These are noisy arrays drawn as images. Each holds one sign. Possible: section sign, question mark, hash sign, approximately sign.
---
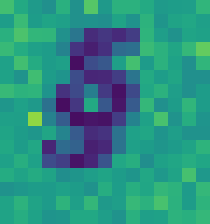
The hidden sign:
section sign
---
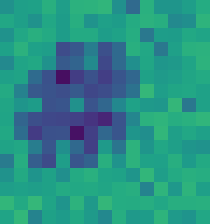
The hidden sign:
hash sign
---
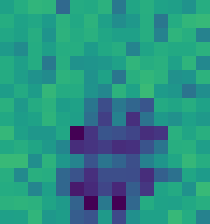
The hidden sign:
hash sign
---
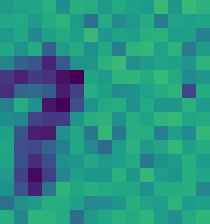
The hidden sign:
question mark
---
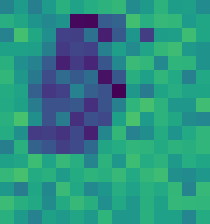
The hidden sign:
section sign
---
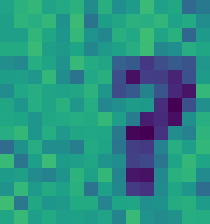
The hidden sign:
question mark
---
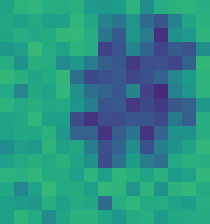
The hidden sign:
hash sign
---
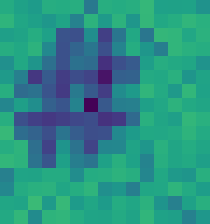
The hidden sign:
hash sign
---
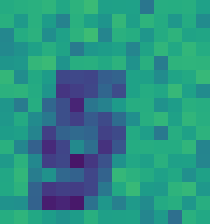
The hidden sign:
section sign
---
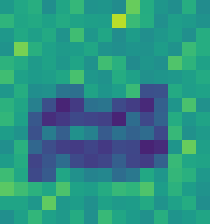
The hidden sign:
approximately sign
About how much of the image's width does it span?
two thirds
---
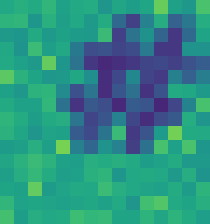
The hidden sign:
hash sign
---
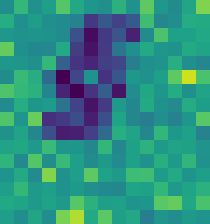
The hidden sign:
section sign
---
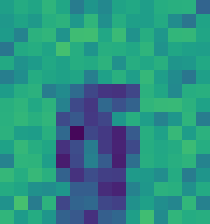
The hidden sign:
section sign
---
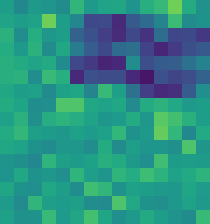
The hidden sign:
approximately sign
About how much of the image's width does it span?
two thirds
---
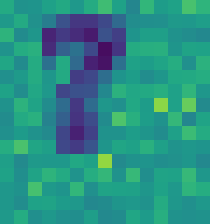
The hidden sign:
question mark
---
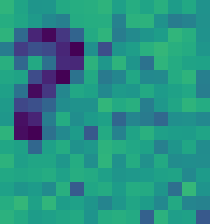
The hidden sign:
question mark
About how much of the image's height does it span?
half
